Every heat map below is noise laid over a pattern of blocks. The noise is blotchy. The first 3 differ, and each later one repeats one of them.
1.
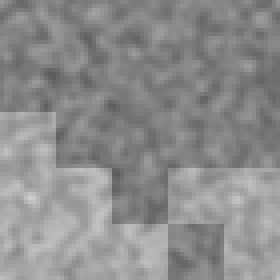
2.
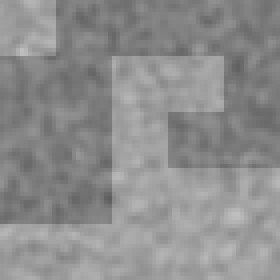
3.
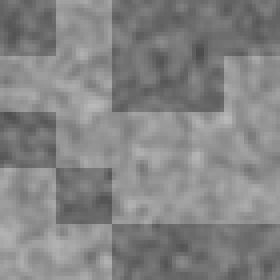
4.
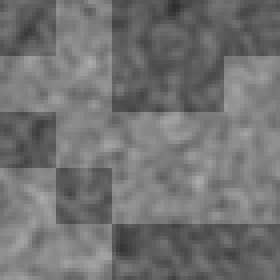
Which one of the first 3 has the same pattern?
3
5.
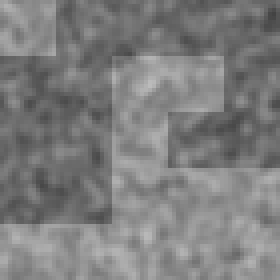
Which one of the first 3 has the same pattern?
2
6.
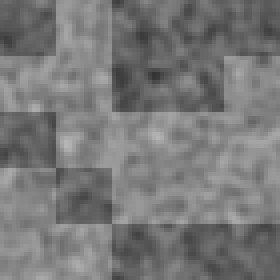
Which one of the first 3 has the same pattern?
3
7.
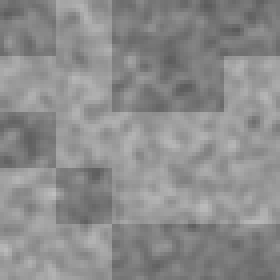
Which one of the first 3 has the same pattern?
3
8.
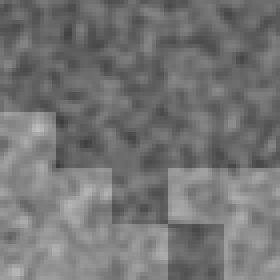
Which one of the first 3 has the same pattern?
1
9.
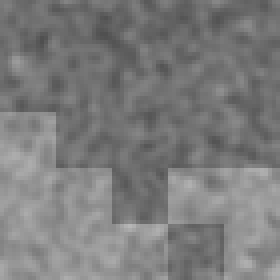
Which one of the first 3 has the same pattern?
1
